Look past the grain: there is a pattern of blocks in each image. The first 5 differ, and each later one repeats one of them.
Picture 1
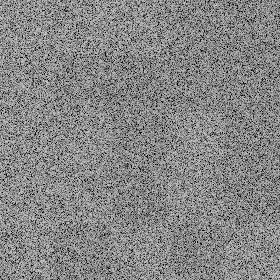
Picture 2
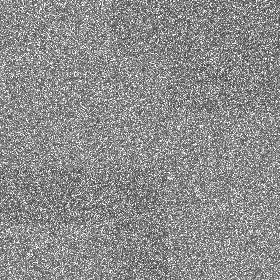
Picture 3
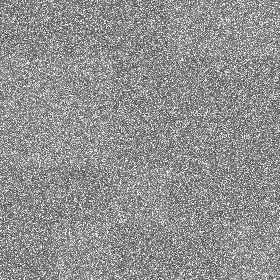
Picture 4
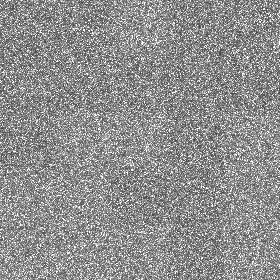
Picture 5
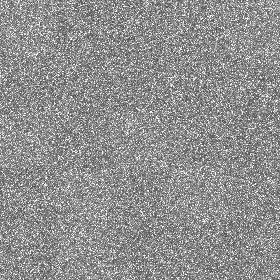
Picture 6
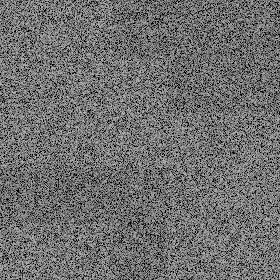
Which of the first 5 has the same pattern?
2
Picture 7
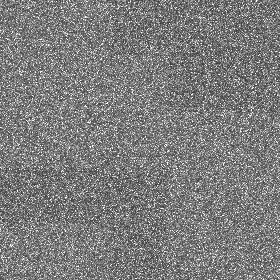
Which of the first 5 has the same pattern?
2
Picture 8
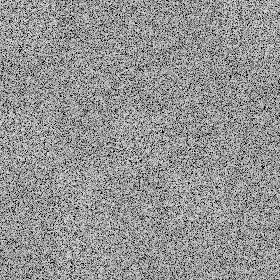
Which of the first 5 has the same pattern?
5
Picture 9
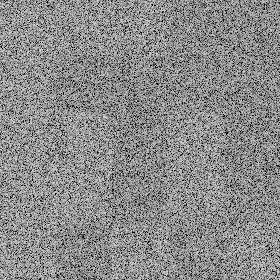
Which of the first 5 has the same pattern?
1
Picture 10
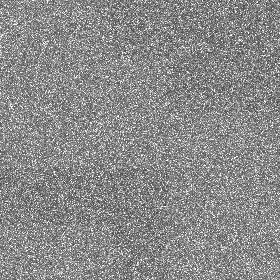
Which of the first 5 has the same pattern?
2
